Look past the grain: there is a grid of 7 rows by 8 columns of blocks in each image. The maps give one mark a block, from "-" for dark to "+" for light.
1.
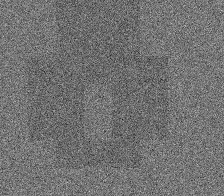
+ + - - - + + +
+ + - - - + + +
+ - - - - - + +
+ - - + - - + +
+ - - + - - + +
+ + - - - + + +
+ + + + + + + +
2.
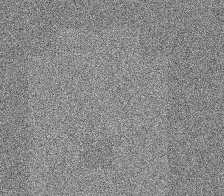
- - - - - - - -
- - + + + - - -
- + + + + + - -
- + + + + + - -
- + + + + + - -
- + + - + + - -
- + + + + + - -
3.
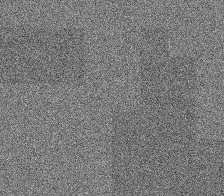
+ + + + + + + +
- - - + + - + +
- - - + + - - +
+ + + + + - - +
+ + + + - - - +
+ + + + - - - -
+ + + + - - - -
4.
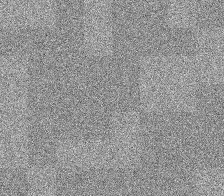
+ + - + - - + -
- - - + - - - +
+ - - - - + + +
+ - - - - + + -
+ - - - + - - -
+ - + + + - - -
- + - - - - - +
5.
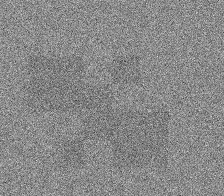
+ + + + + + + +
+ + + + + + + +
+ - - + - + + +
+ - - - + + + +
+ + + - - - + +
+ + - + - - + +
+ + + + + + + +
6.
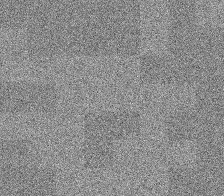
- - - - - + - +
+ - - - - + - -
+ + + + + - - -
- - + + + + + -
+ + + - - + - -
- + + - + + + -
- - + + + + - -
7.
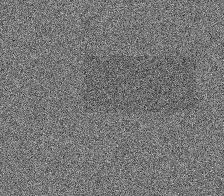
+ + + + + + + +
+ + + + + + + +
+ + + - - - - +
+ + + - - - - +
+ + + + + + + +
+ + + + + + + +
+ + + + + + + +
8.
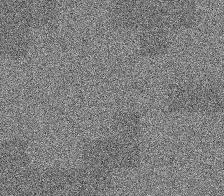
- - + + - - - +
- + + + + - + +
+ + + + + + + +
+ + + + + + - -
+ + + + - + + +
- + + - - + + +
- - - - + + + +
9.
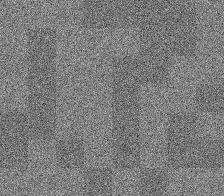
+ + + - - - - +
+ - + + + - - +
+ - + + - - + +
+ - + + - + + -
- - + + - + - +
- + - + - + - -
+ + + - + - + +
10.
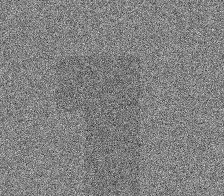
+ + + + + + + +
+ + + + + + + +
+ + - - - + + +
+ + - - - + + +
+ + + - - + + +
+ + + - - + + +
+ + + - - + + +
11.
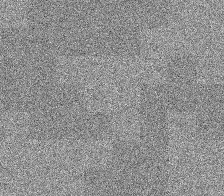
+ - - - - - + +
- - - - - + + +
- - + + + + - +
- - - + + - - -
+ - - - + - + -
+ + + + - - + +
+ + + - - - + +
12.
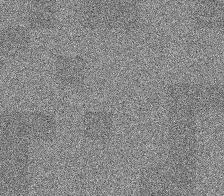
+ - + - - + + -
- + + + + + + +
+ + - + + + + +
+ + + + + + - -
- - + - + + - +
- + + + + + - +
- + + + + - - +
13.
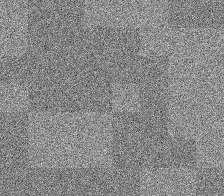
+ - - + + + - -
+ - - - - + + +
- - - - - - + +
+ - - - + - + +
- + + + - - + +
- + + + - - - +
- - - - - + + -
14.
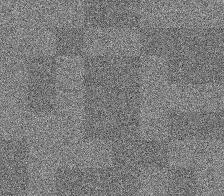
+ + + - - + + +
+ + - + + - - -
+ - + - - + - -
+ - + - - + + +
+ + + - - + - -
- + + + - - + +
- + - - - + - +
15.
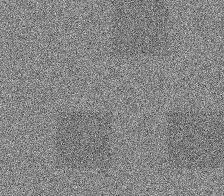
+ + + + - - + +
+ + + + - - + +
+ + + + + + + +
+ + + + + + + +
+ + - - + + - -
+ + - - + + - -
+ + + + + + + +
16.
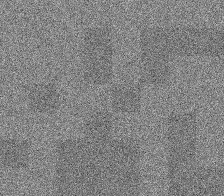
+ + + + + + + +
+ + + - + - - -
+ + + - + - + +
+ - + + - + + +
+ + + - + + - +
- + - - - + - +
+ + - - - + - -
